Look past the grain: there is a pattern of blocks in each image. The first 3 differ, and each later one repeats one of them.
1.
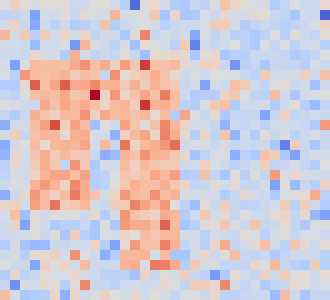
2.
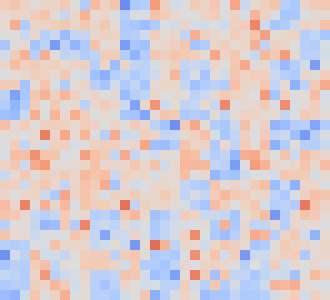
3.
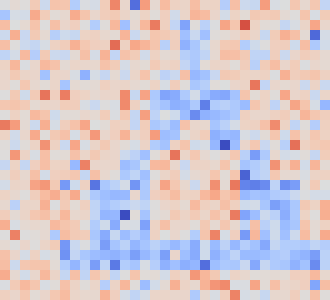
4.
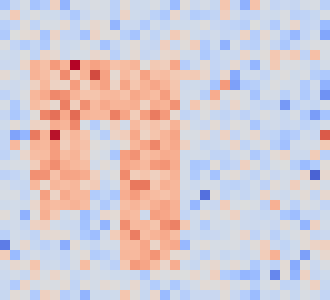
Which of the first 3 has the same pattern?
1
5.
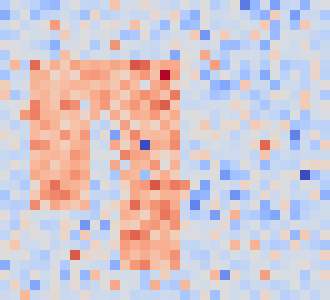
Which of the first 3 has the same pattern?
1
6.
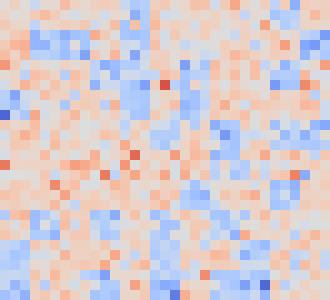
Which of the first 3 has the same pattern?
2
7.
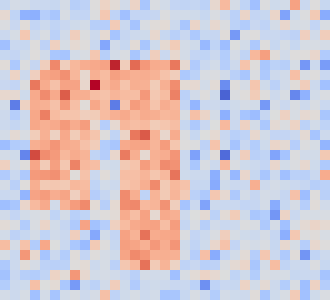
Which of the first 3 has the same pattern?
1
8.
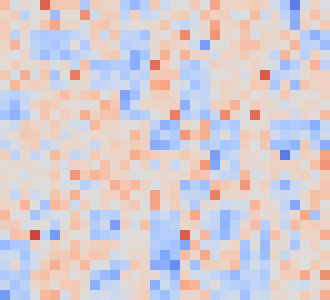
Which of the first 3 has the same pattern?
2
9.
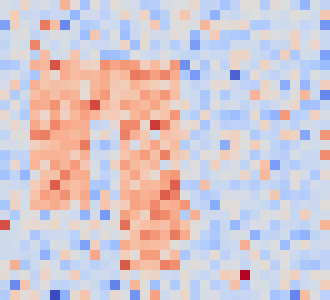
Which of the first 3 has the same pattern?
1
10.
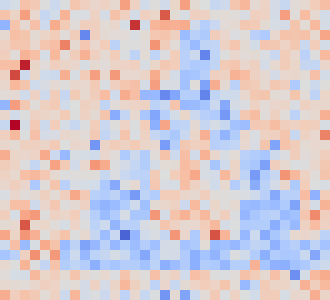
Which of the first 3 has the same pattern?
3
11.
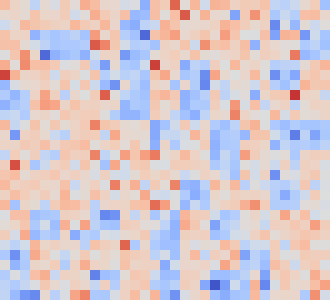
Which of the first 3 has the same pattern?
2
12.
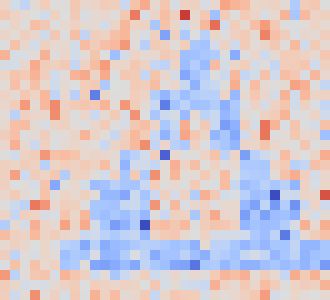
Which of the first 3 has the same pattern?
3
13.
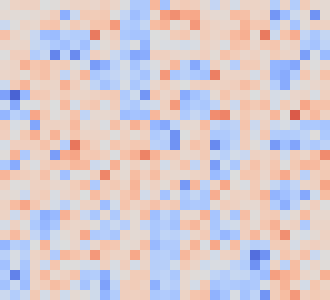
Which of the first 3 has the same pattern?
2
